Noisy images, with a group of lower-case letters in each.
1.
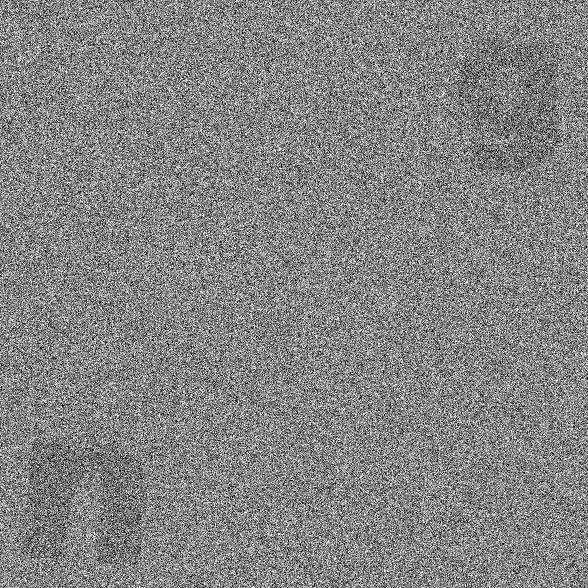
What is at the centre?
nothing
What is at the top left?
nothing
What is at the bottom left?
n
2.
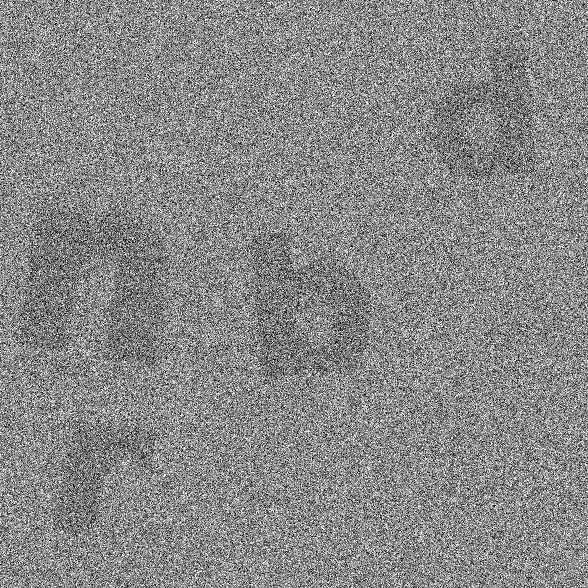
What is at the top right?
d
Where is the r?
bottom left
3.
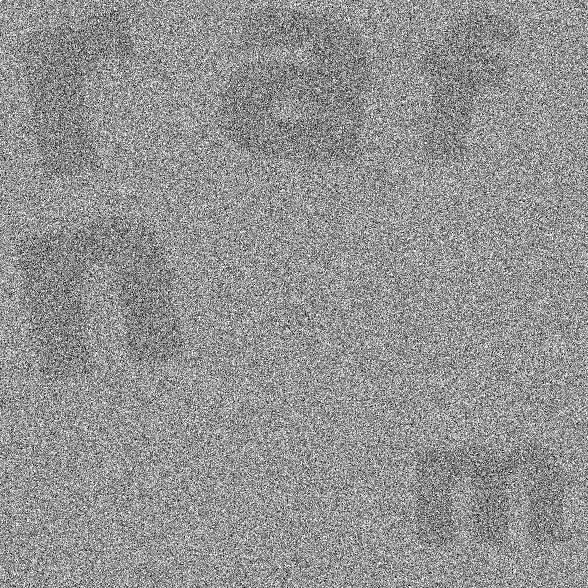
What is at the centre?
nothing
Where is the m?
bottom right
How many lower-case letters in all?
5
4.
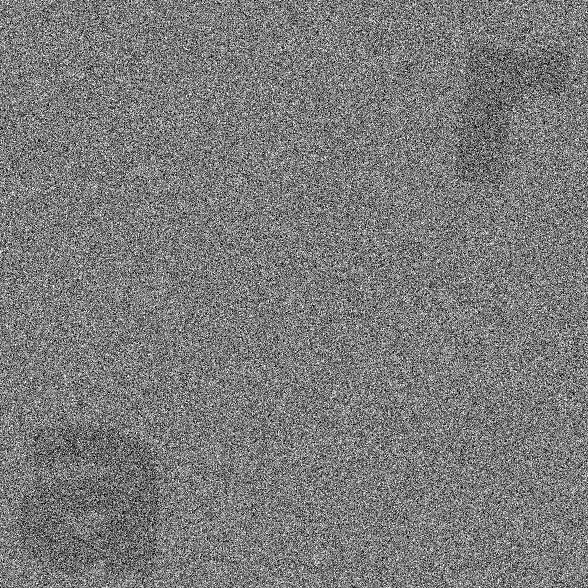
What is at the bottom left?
a
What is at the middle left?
nothing
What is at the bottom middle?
nothing
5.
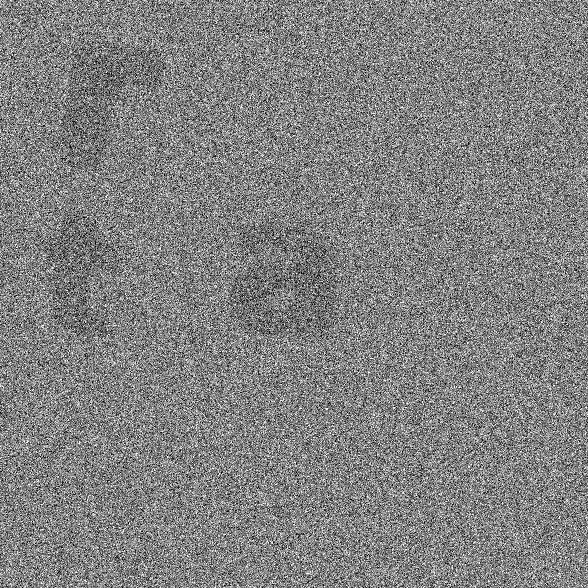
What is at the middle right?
nothing
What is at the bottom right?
nothing
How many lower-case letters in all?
3
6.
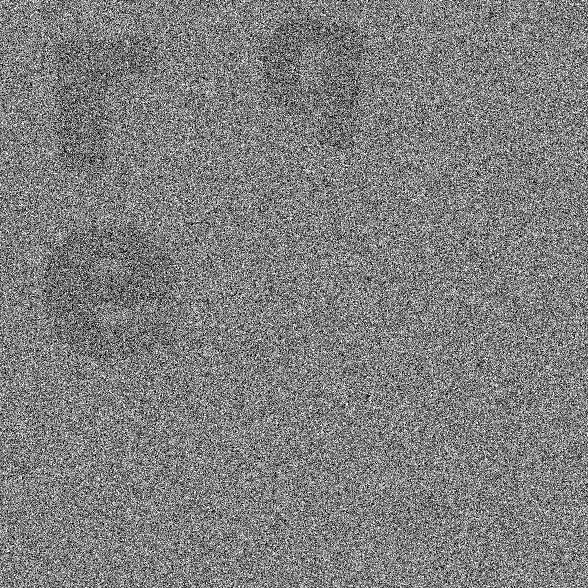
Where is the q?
top middle
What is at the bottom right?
nothing
